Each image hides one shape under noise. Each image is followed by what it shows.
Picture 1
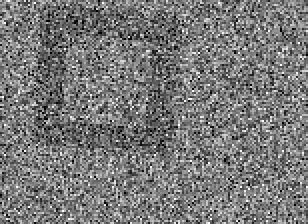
square frame
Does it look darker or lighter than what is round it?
darker
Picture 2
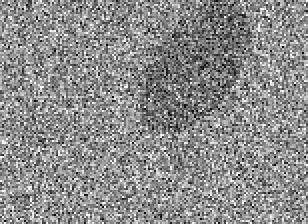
ellipse
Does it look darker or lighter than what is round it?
darker
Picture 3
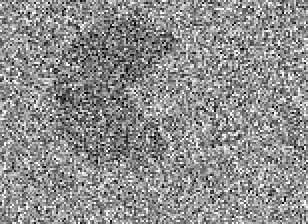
disc with a wedge cut out
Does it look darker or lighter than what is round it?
darker
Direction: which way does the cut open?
right
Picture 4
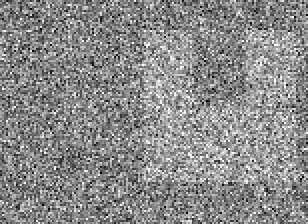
square with a notch
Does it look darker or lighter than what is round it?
lighter
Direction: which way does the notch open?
up
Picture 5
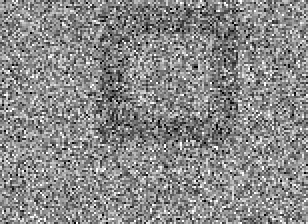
square frame
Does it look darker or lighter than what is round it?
darker
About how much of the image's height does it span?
two thirds
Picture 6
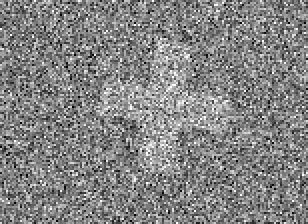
cross
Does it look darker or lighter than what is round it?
lighter
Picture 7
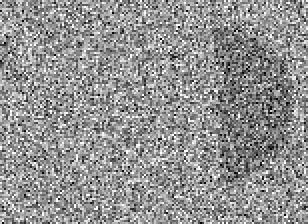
half disc
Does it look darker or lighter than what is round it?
darker
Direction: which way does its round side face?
right
